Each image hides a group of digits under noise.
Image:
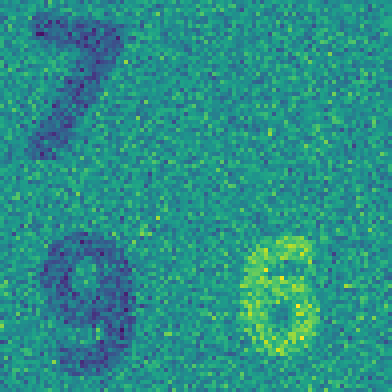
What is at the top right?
nothing
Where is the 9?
bottom left
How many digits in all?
3
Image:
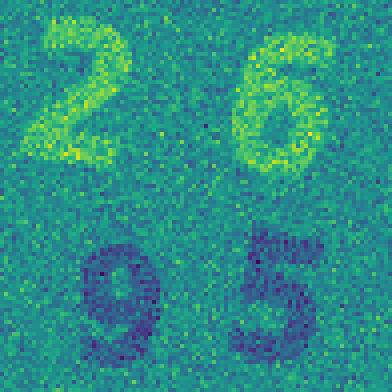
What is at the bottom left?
9
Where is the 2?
top left
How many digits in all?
4
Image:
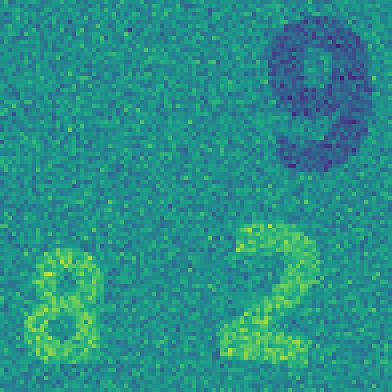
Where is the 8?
bottom left
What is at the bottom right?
2
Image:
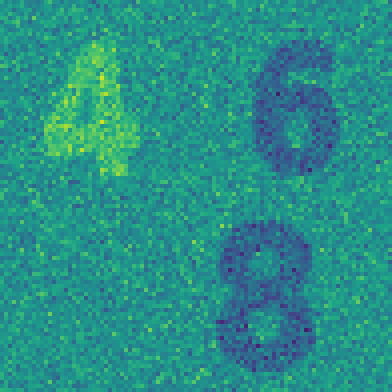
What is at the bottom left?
nothing
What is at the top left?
4
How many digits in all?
3
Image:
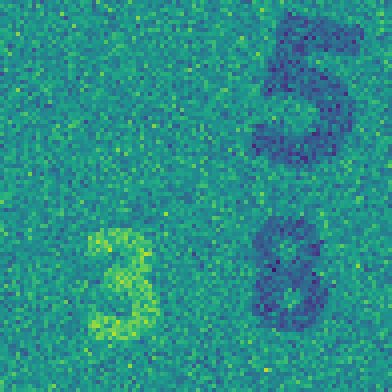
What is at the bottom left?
3
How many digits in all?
3
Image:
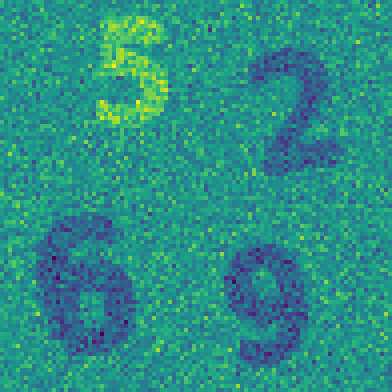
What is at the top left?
5
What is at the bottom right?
9
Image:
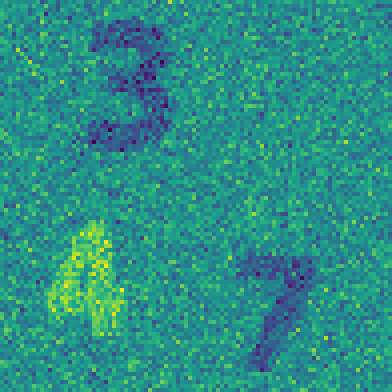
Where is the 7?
bottom right
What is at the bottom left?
4
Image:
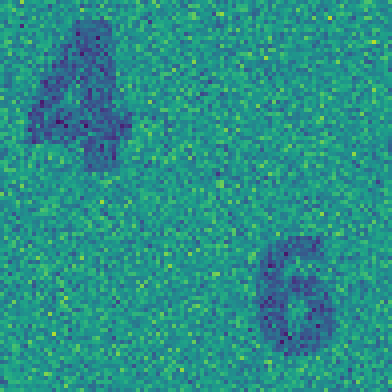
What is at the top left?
4
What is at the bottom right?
6
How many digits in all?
2
